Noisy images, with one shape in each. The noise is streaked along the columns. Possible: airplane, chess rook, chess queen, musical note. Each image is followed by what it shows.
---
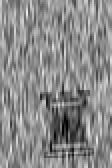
chess rook
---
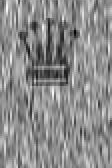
chess queen
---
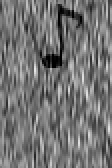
musical note
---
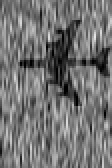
airplane
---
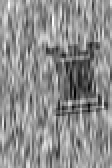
chess rook
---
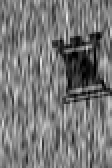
chess rook
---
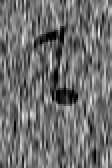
musical note
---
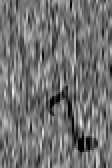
musical note
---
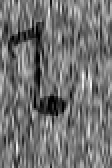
musical note
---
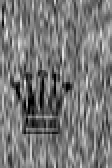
chess queen
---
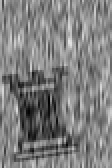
chess rook
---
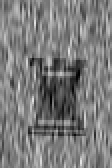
chess rook
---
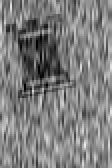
chess rook
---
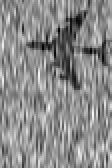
airplane
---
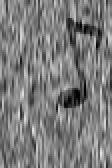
musical note
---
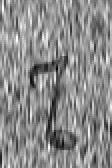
musical note
